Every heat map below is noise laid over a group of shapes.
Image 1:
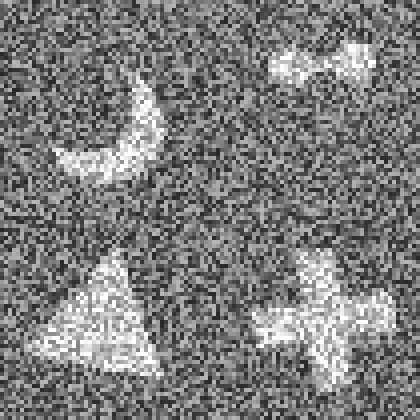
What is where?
top left: crescent; top right: dumbbell; bottom left: triangle; bottom right: cross
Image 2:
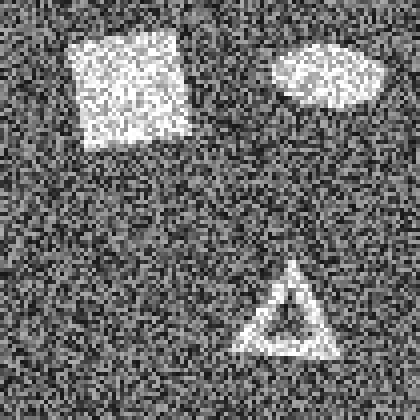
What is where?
top left: square; top right: ellipse; bottom right: triangle frame
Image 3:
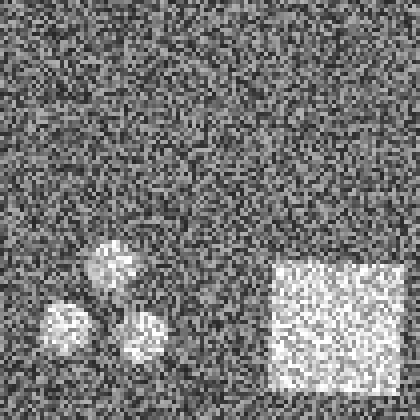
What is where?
bottom left: three dots; bottom right: square
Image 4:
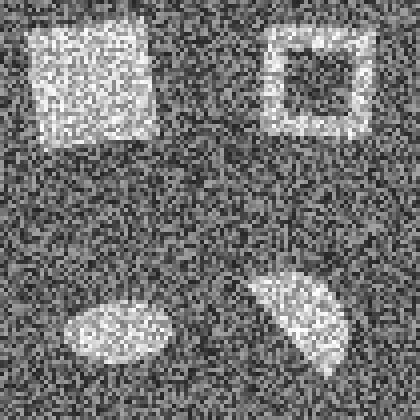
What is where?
top left: square; top right: square frame; bottom left: ellipse; bottom right: half disc
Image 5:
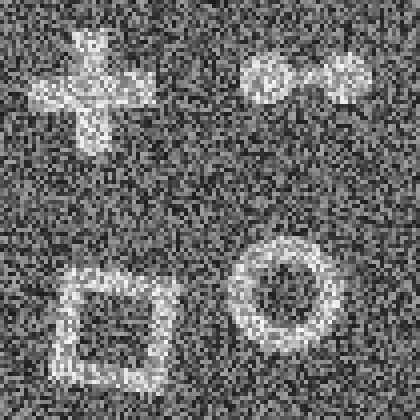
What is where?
top left: cross; top right: dumbbell; bottom left: square frame; bottom right: ring
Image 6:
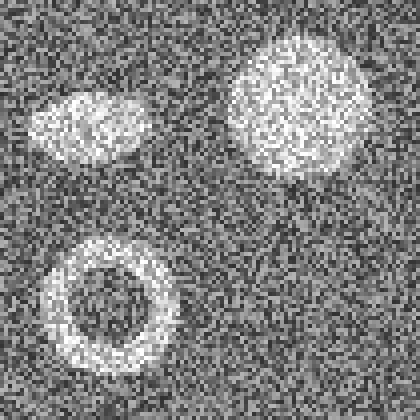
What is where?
top left: ellipse; top right: disc; bottom left: ring
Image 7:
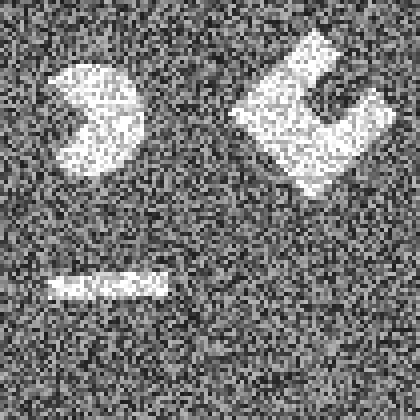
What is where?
top left: disc with a wedge cut out; top right: square with a notch; bottom left: bar
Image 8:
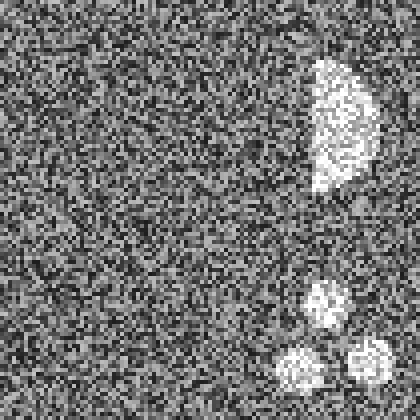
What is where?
top right: half disc; bottom right: three dots
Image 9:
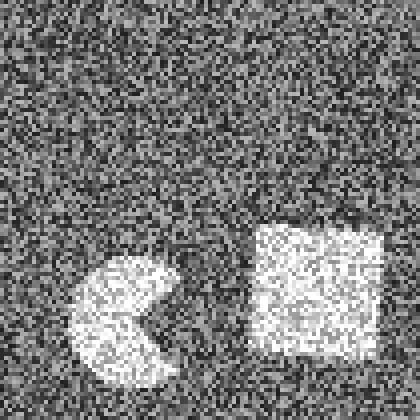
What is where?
bottom left: disc with a wedge cut out; bottom right: square
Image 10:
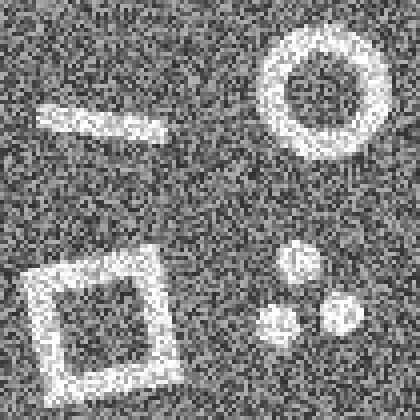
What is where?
top left: bar; top right: ring; bottom left: square frame; bottom right: three dots
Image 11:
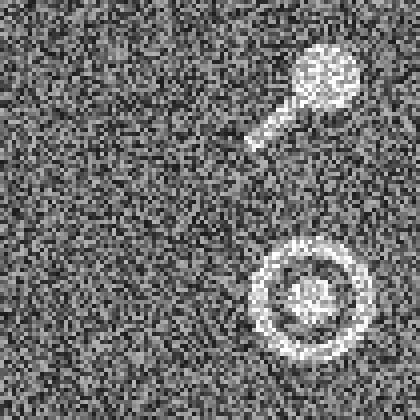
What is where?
top right: lollipop; bottom right: bullseye
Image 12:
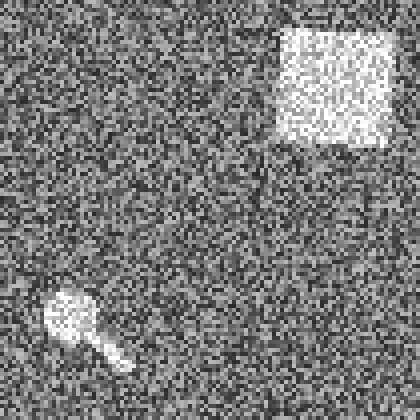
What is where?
top right: square; bottom left: lollipop
